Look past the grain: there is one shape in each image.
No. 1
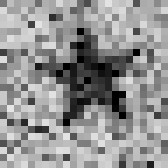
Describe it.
dark star
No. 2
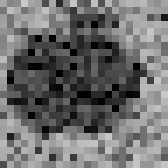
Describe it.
dark apple
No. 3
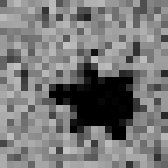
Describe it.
dark turtle
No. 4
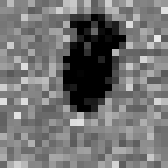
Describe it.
dark footprint
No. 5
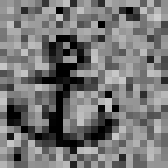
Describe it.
dark anchor
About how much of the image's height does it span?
two thirds
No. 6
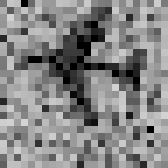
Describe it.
dark airplane
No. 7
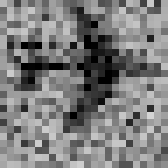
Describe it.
dark airplane
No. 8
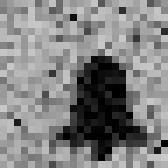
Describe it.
dark bell
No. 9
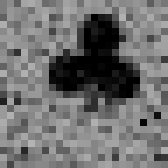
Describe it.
dark club
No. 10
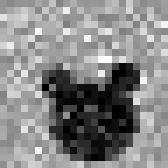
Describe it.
dark bear's head
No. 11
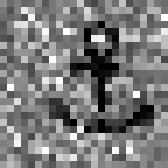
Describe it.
dark anchor
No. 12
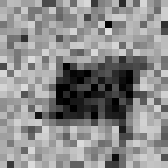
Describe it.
dark flag
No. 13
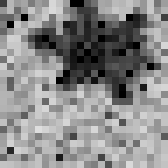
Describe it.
dark turtle
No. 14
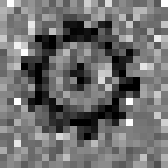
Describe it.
dark gear
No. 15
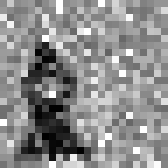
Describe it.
dark chess bishop
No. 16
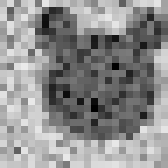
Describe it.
dark bear's head
